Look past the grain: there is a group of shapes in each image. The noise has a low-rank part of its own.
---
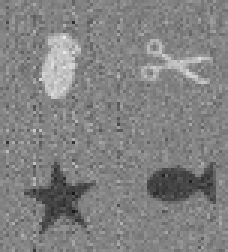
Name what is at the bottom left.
star
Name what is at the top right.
pair of scissors
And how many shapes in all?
4
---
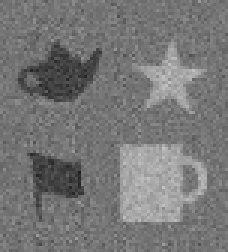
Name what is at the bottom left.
flag
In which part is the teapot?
top left
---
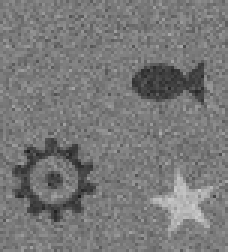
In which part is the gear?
bottom left
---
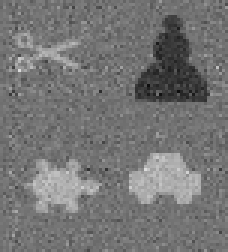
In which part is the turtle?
bottom left
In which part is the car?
bottom right
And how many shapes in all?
4
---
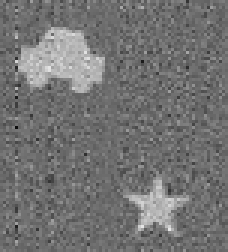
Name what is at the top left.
car
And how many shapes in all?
2
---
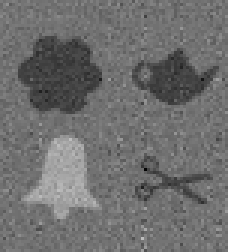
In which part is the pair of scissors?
bottom right
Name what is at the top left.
flower
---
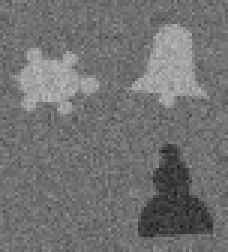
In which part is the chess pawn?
bottom right
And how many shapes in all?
3
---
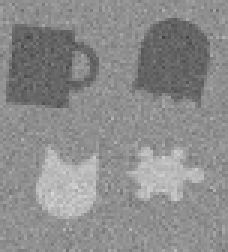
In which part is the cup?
top left
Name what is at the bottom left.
cat's head
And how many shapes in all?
4
